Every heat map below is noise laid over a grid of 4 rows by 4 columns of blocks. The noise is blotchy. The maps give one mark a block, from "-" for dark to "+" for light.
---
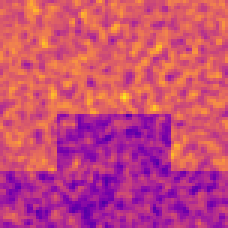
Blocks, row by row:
+ + + +
+ + + +
+ - - +
- - - -
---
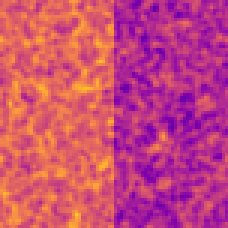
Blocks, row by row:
+ + - -
+ + - -
+ + - -
+ + - -
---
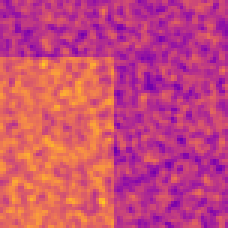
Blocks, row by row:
- - - -
+ + - -
+ + - -
+ + - -
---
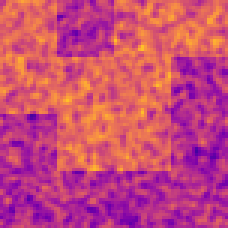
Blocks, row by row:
+ - + +
+ + + -
- + + -
- - - -
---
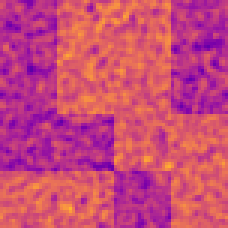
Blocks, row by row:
- + + -
- + + -
- - + +
+ + - +
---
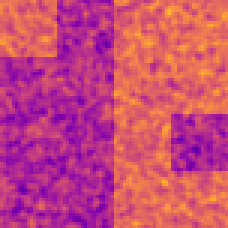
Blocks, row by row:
+ - + +
- - + +
- - + -
- - + +
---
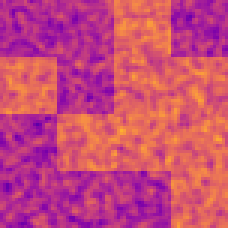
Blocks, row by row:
- - + -
+ - + +
- + + +
- - - +
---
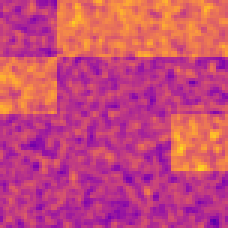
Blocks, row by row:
- + + +
+ - - -
- - - +
- - - -
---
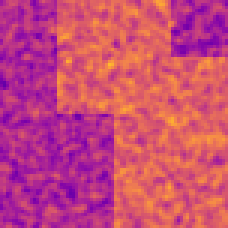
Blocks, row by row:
- + + -
- + + +
- - + +
- - + +
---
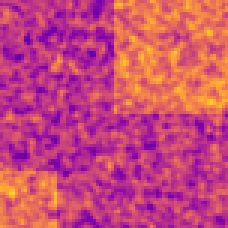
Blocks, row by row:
- - + +
- - + +
- - - -
+ - - -
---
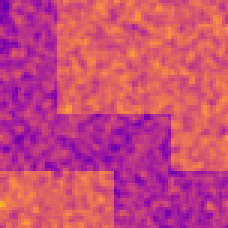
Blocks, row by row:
- + + +
- + + +
- - - +
+ + - -
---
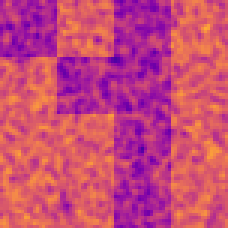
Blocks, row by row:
- + - +
+ - - +
+ + - +
+ + - +
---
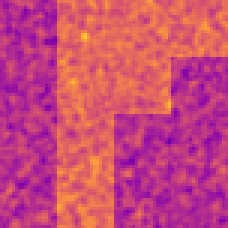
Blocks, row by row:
- + + +
- + + -
- + - -
- + - -
